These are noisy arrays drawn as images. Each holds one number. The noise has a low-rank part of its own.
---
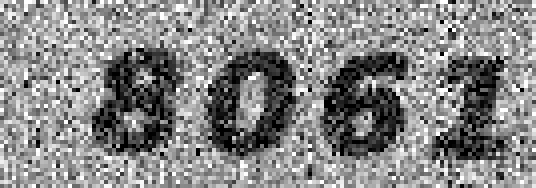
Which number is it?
8061
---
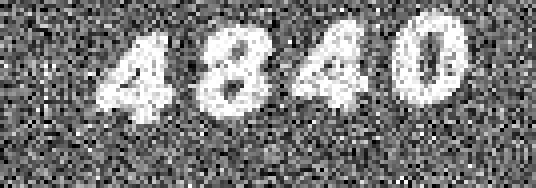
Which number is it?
4840
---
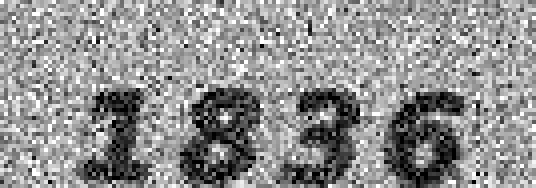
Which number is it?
1836
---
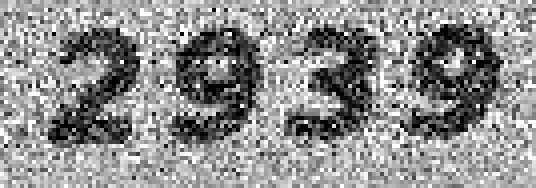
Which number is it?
2939
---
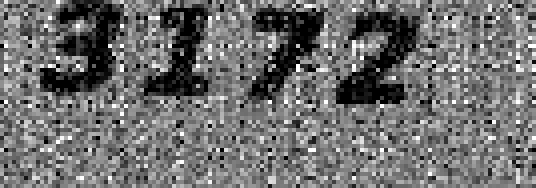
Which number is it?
3172
